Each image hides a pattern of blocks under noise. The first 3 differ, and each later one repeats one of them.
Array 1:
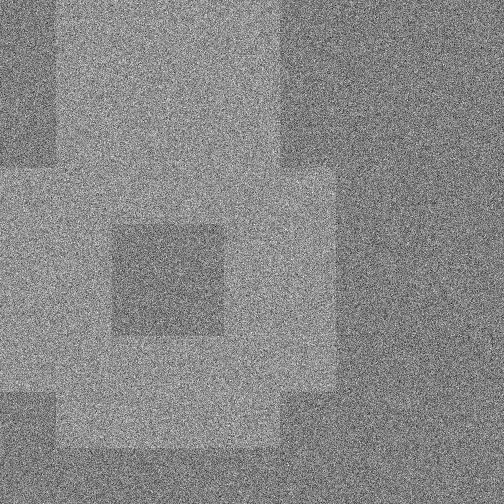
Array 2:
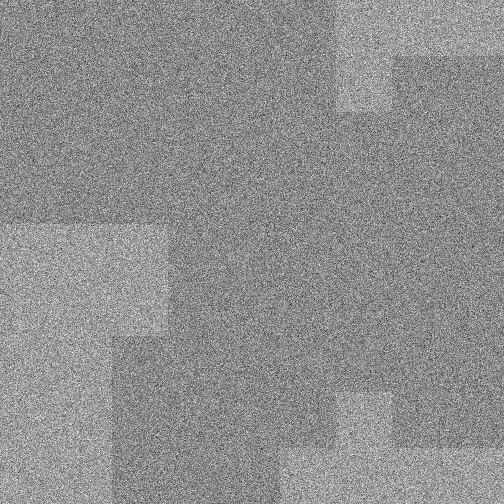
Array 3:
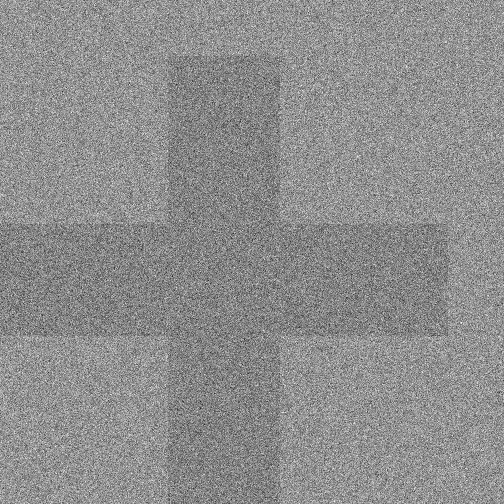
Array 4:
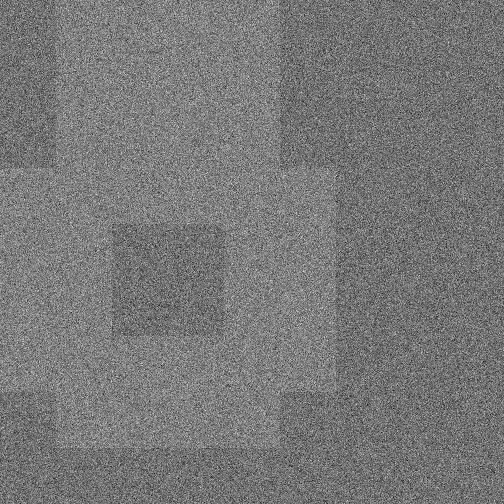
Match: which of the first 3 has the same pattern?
1
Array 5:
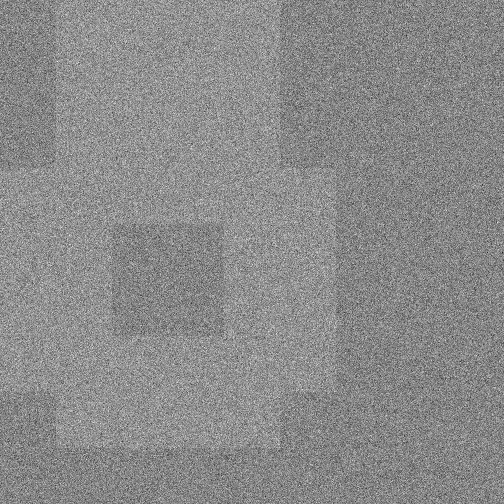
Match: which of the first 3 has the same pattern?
1
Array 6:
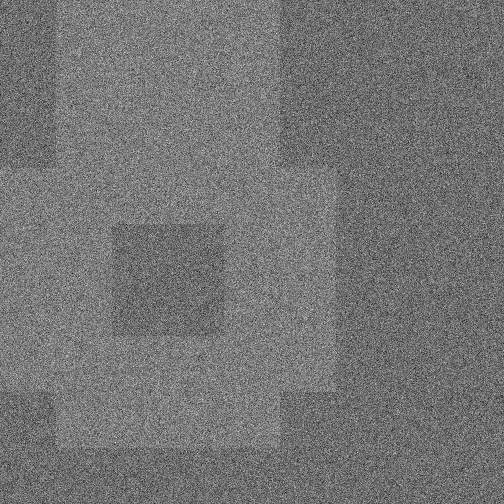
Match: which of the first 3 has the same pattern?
1
